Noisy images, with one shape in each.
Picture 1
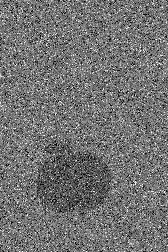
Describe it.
dark apple
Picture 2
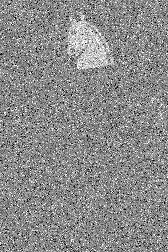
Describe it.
light chess knight, top middle
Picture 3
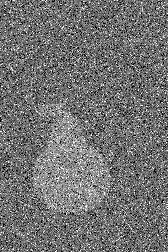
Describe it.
light pear
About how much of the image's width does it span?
half
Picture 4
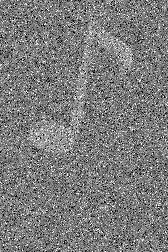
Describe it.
light musical note
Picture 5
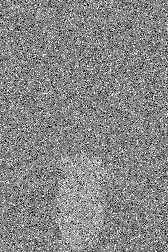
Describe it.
light footprint, bottom middle
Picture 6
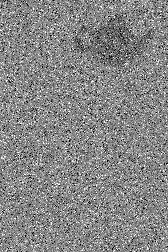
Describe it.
dark teapot
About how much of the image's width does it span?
half
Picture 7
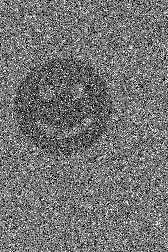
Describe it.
dark smiling face
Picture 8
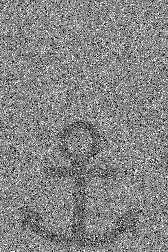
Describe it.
dark anchor
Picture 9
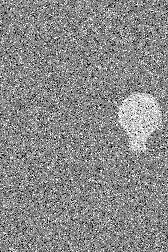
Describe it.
light light bulb, middle right
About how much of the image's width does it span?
a quarter
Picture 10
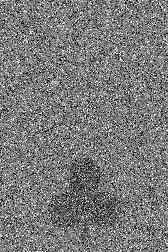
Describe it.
dark club, bottom middle
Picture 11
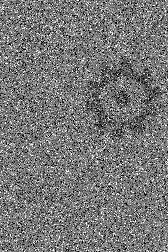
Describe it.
dark gear
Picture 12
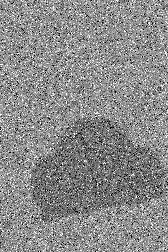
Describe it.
dark cloud
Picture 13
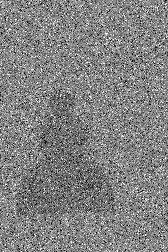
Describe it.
dark chess pawn
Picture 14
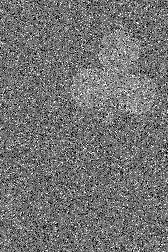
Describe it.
light club
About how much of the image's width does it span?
half
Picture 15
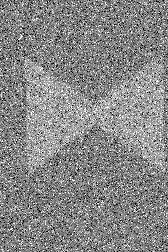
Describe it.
light bow tie
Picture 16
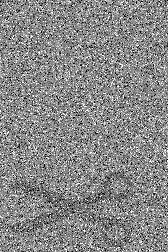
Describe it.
dark pair of scissors
